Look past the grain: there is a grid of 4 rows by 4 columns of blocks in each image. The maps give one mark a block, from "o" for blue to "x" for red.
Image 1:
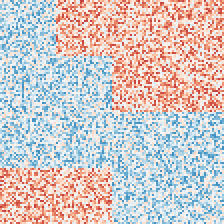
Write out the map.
oxxx
ooxx
oooo
xxoo
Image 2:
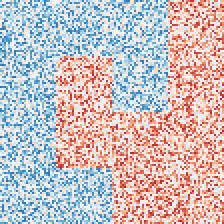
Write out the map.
ooox
oxox
oxxx
ooxx
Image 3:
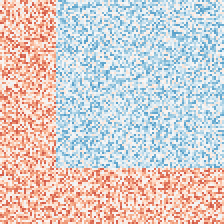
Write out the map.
xooo
xooo
xooo
xxxx
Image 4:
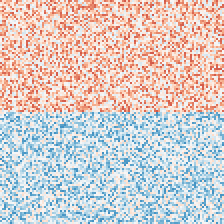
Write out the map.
xxxx
xxxx
oooo
oooo
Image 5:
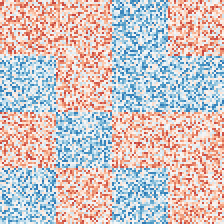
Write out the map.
xxox
oxoo
xoxx
oxox
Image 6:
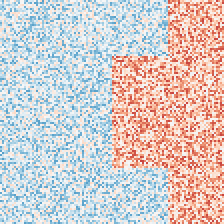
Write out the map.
ooox
ooxx
ooxx
ooox
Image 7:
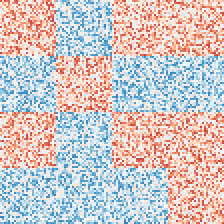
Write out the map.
xoxx
oxoo
xoxx
ooox
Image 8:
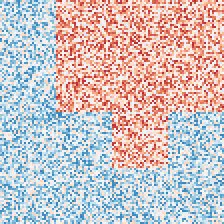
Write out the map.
oxxx
oxxx
ooxo
oooo
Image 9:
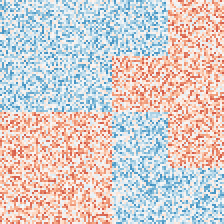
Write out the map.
ooox
ooxx
xxox
xxoo
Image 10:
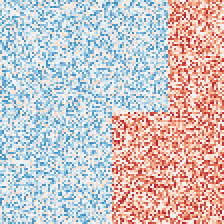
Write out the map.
ooox
ooox
ooxx
ooxx
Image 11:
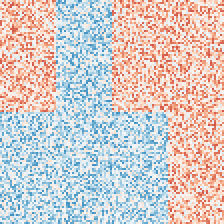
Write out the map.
xoxx
xoxx
ooox
ooox
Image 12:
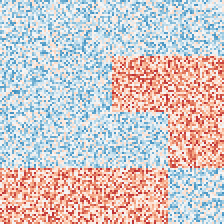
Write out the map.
oooo
ooxx
ooox
xxxo
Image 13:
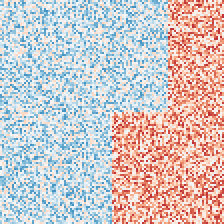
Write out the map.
ooox
ooox
ooxx
ooxx
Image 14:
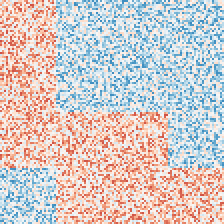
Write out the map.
xooo
xooo
xxxo
oxxx
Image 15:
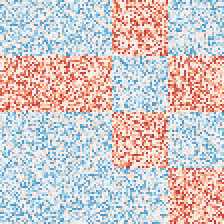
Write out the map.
ooxo
xxox
ooxo
ooox
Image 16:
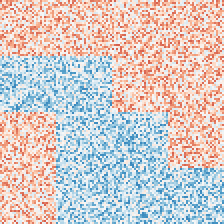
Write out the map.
xxxx
ooxx
xoox
xooo
